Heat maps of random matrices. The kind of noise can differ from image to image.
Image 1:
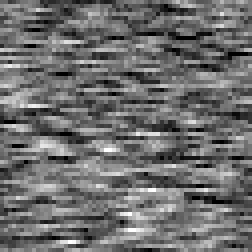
streaked along the rows
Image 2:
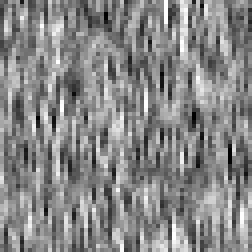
streaked along the columns
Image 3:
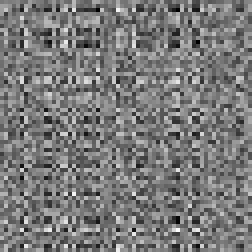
low rank plus noise
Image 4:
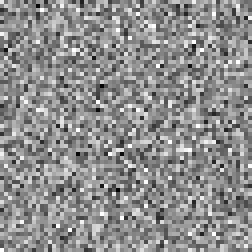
independent entries
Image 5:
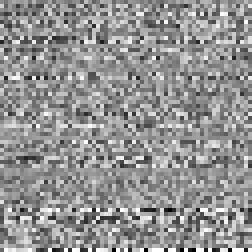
rows of uneven size
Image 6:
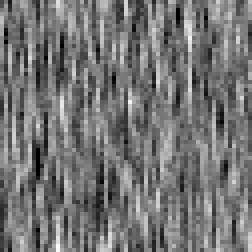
streaked along the columns
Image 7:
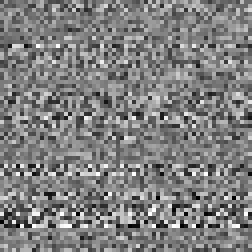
rows of uneven size
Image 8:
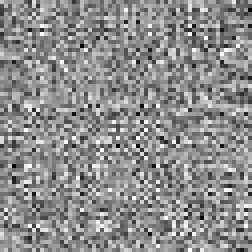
low rank plus noise
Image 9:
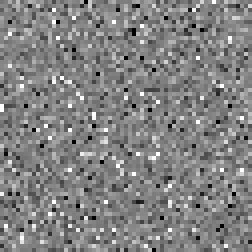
heavy tails
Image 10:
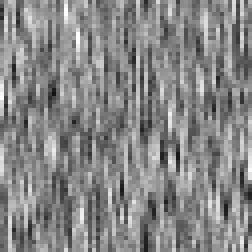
streaked along the columns
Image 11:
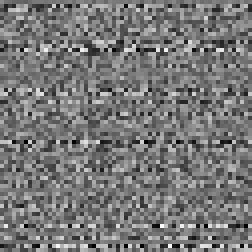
rows of uneven size
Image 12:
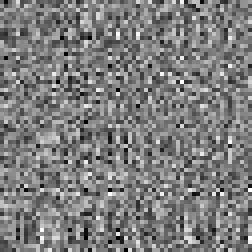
low rank plus noise
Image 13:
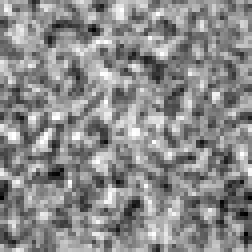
blotchy
